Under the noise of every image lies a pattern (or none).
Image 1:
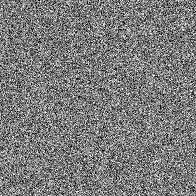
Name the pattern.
only noise
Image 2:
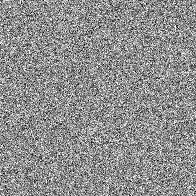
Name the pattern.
only noise
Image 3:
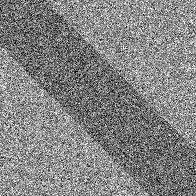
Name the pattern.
a diagonal band
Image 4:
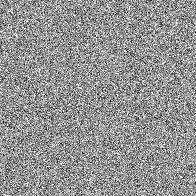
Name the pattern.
only noise
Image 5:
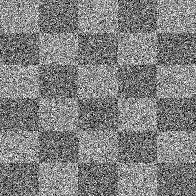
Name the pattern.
a checkerboard
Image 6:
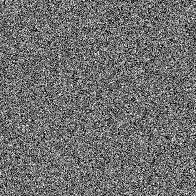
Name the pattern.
only noise
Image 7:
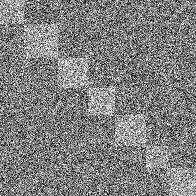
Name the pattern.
blocks along the diagonal
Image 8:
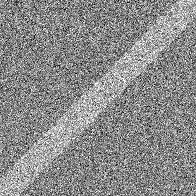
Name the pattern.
a diagonal band
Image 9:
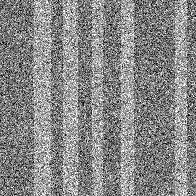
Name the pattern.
bands of columns
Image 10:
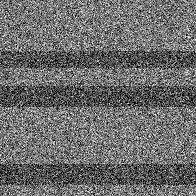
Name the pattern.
bands of rows
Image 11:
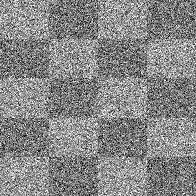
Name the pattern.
a checkerboard
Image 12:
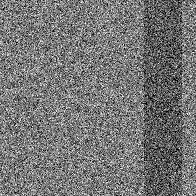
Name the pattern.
one band of columns
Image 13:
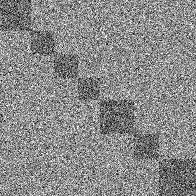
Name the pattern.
blocks along the diagonal
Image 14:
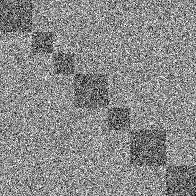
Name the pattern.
blocks along the diagonal
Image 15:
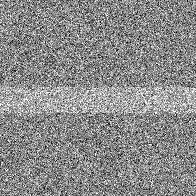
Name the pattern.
one band of rows
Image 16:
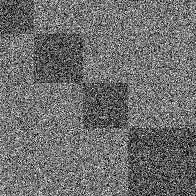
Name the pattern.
blocks along the diagonal
